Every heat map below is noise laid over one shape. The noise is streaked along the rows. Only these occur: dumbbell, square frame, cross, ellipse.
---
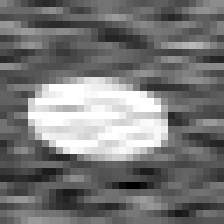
ellipse
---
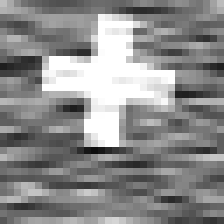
cross
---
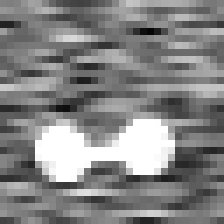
dumbbell
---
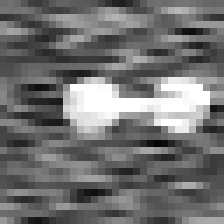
dumbbell
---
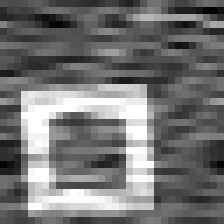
square frame
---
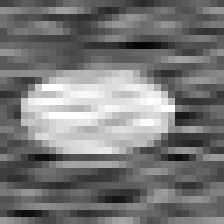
ellipse
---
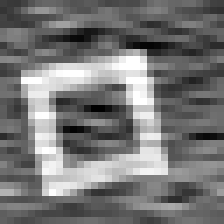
square frame
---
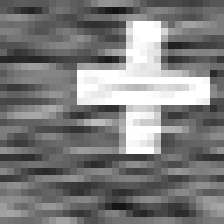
cross
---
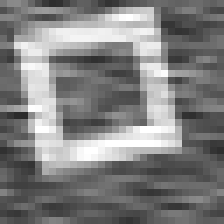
square frame
